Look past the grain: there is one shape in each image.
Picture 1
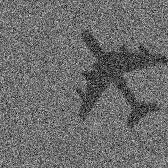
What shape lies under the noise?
airplane
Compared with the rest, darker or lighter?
darker
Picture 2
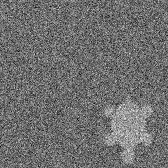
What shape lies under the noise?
turtle
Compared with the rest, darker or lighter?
lighter
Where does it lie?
bottom right
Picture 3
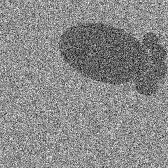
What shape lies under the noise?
footprint
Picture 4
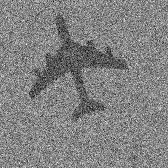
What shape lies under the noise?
airplane
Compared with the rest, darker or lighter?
darker
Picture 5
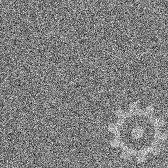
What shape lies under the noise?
gear
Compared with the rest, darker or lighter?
lighter
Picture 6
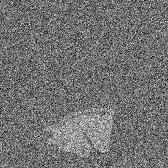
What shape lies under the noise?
chess knight
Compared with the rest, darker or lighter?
lighter
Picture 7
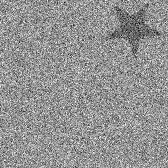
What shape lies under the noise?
star
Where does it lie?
top right
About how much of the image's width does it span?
a third
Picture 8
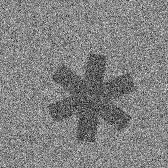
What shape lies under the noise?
asterisk
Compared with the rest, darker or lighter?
darker
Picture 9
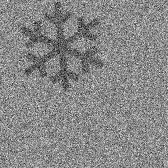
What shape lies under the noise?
snowflake
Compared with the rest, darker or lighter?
darker
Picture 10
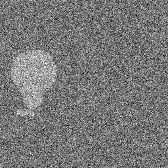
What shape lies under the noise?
pear
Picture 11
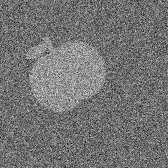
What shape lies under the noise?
apple
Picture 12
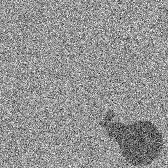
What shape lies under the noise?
pear
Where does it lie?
bottom right
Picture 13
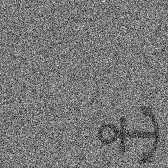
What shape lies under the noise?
anchor
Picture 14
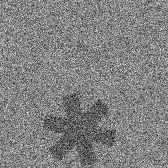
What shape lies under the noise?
asterisk
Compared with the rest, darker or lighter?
darker
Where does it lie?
bottom middle
